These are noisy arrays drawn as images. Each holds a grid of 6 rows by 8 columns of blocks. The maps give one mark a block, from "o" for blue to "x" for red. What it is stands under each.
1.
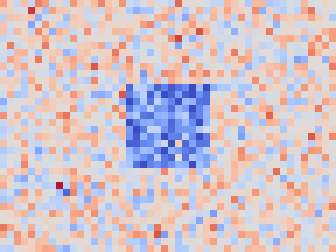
x x x x x x x x
x x x x x x x x
x x x o o x x x
x x x o o x x x
x x x x x x x x
x x x x x x x x
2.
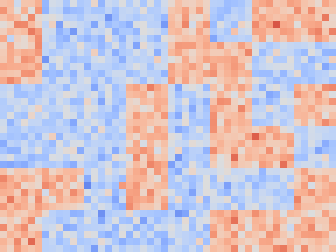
x o o o x o x x
x o o o x x o o
o o o x o x o x
o o o x o x x o
x x o x o o o x
x o o o o x x x
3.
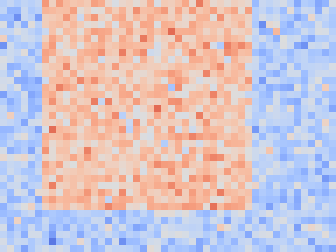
o x x x x x o o
o x x x x x o o
o x x x x x o o
o x x x x x o o
o x x x x x o o
o o o o o o o o
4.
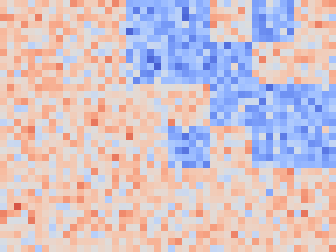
x x x o o x o x
x x x o o o x x
x x x x x o o o
x x x x o x o o
x x x x x x x x
x x x x x x x x
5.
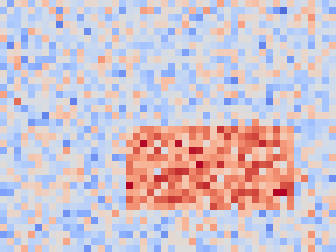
o o o o o o o o
o o o o o o o o
o o o o o o o o
o o o x x x x o
o o o x x x x o
o o o o o o o o
